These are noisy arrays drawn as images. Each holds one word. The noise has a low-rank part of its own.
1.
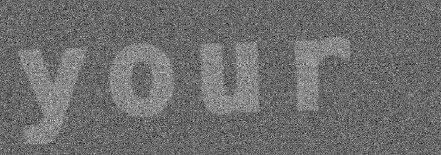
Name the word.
your
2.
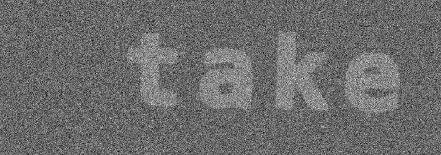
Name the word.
take
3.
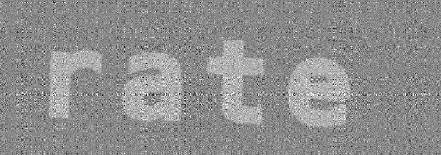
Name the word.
rate
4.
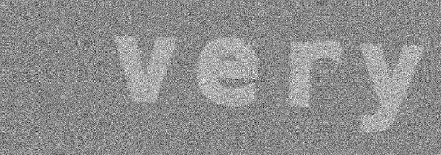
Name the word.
very
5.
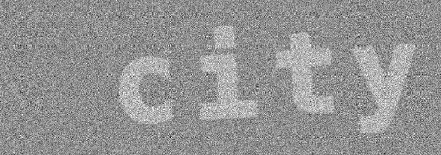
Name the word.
city
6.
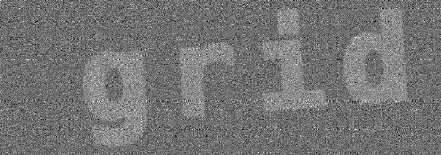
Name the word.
grid
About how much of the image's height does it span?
nearly all
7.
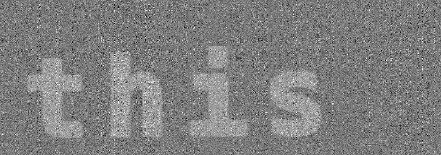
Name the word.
this
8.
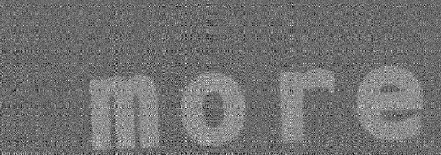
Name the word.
more
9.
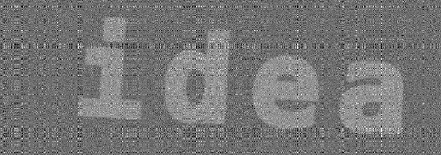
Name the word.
idea
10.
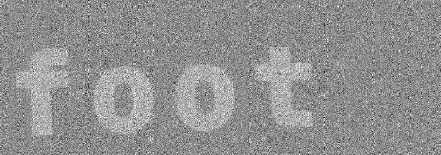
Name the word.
foot
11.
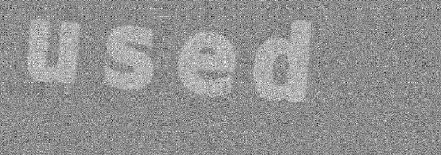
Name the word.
used
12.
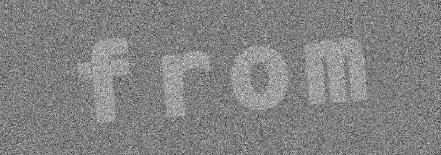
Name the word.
from
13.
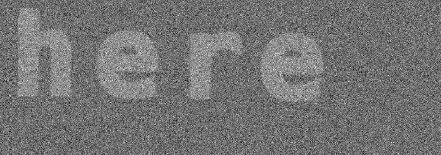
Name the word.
here
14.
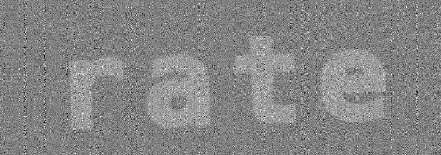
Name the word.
rate
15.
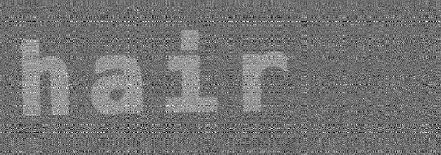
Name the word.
hair
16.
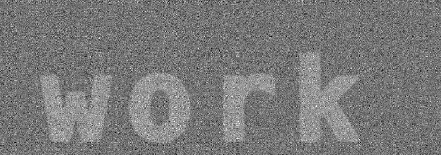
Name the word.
work
